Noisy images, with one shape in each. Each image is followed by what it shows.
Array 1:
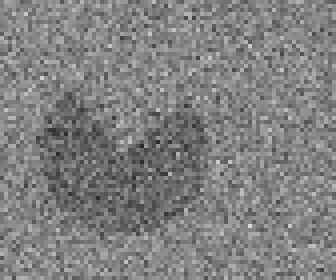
disc with a wedge cut out
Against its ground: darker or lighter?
darker
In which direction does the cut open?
up
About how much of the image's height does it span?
half
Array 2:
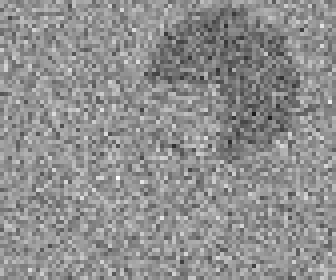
disc with a wedge cut out
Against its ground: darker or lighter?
darker
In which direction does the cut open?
down and left
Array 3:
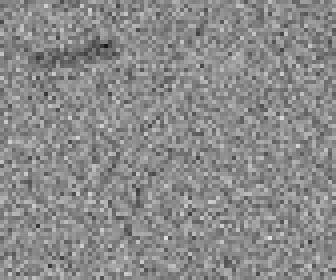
bar
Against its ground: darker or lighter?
darker
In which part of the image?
top left
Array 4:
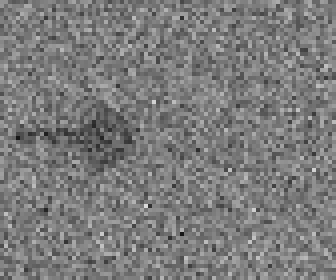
lollipop
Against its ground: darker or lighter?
darker
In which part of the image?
middle left
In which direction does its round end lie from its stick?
right
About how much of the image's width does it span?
a third
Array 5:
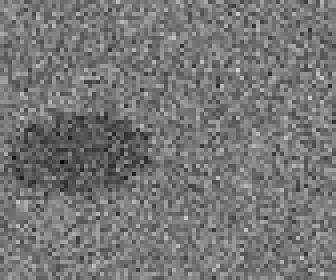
ellipse
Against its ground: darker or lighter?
darker
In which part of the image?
middle left
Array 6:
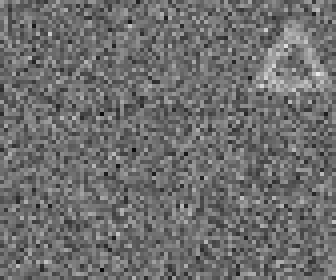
triangle frame
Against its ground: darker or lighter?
lighter
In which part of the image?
top right
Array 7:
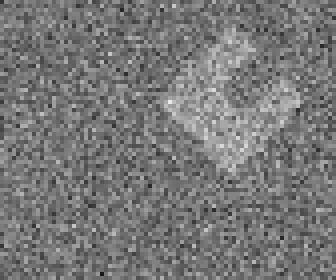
square with a notch
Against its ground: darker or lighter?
lighter
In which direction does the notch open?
up and right
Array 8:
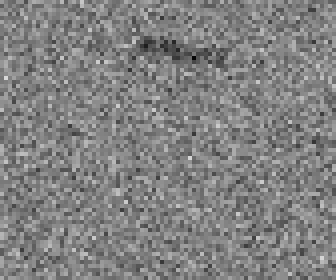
bar
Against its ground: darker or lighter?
darker
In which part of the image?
top middle
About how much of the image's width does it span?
a quarter
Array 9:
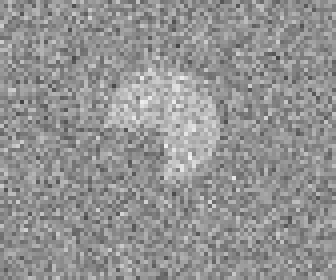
disc with a wedge cut out
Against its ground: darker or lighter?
lighter
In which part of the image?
centre
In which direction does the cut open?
down and left
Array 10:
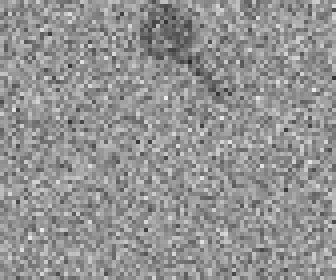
lollipop
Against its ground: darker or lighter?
darker
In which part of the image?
top middle
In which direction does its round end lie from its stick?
up and left
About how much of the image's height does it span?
a third
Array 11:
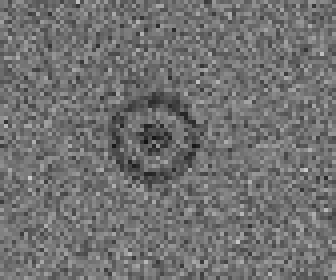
bullseye
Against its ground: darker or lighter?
darker
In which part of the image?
centre
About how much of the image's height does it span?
a third
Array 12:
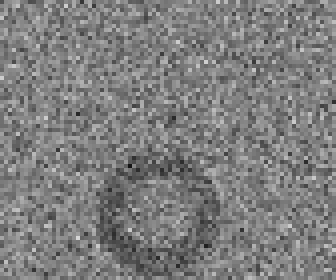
ring
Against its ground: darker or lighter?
darker
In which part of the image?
bottom middle
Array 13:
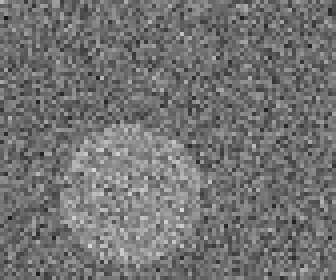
disc
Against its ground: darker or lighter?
lighter
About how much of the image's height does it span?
half
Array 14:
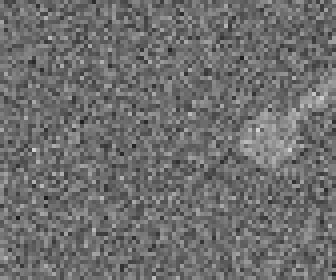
lollipop
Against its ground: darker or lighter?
lighter
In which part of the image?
middle right
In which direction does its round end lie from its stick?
down and left
